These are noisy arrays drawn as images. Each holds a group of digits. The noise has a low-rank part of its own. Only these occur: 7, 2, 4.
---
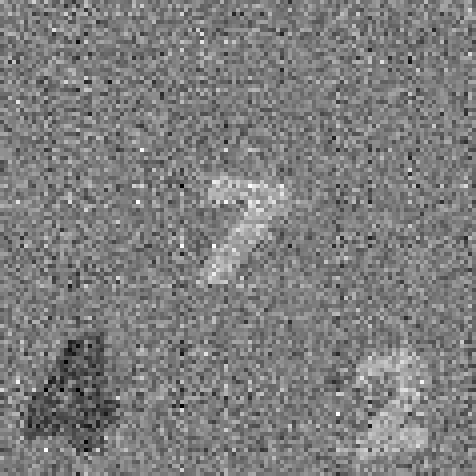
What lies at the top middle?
nothing
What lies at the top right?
nothing
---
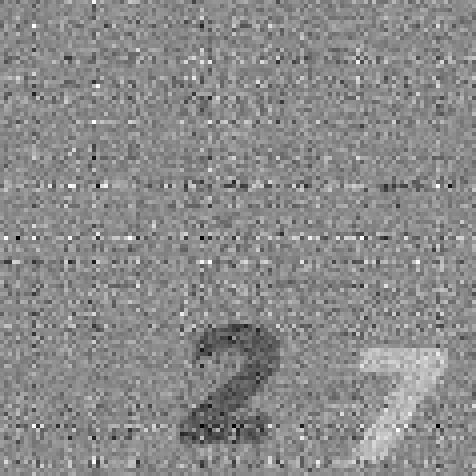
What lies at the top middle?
nothing
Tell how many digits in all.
2
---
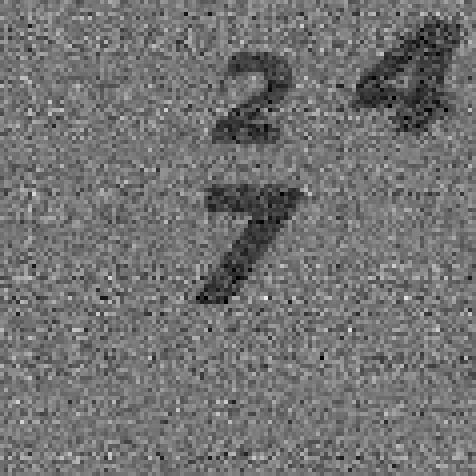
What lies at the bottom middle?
nothing
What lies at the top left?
nothing
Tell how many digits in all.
3
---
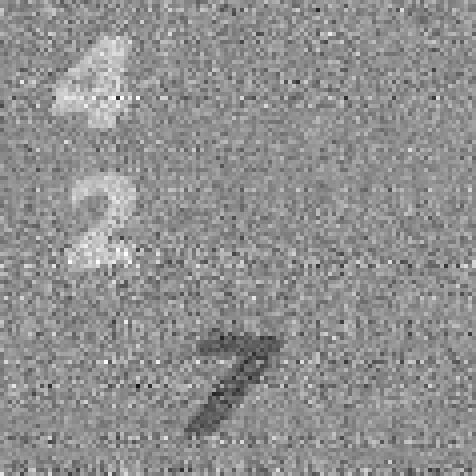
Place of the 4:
top left
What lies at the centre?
nothing
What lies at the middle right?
nothing
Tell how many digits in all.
3
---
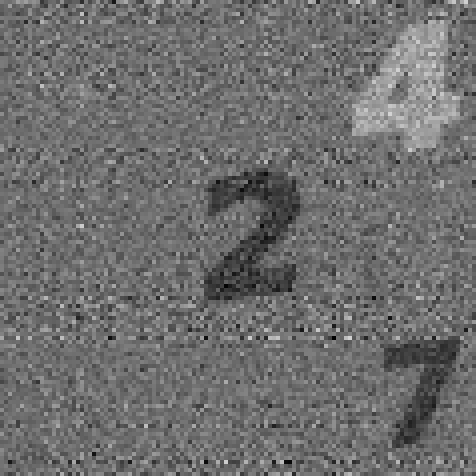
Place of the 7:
bottom right
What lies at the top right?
4
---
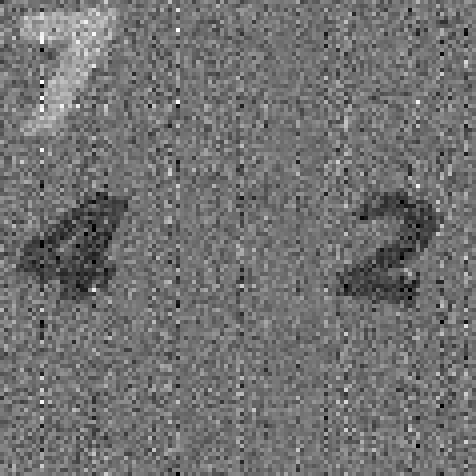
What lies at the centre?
nothing
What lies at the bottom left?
nothing
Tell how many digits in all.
3
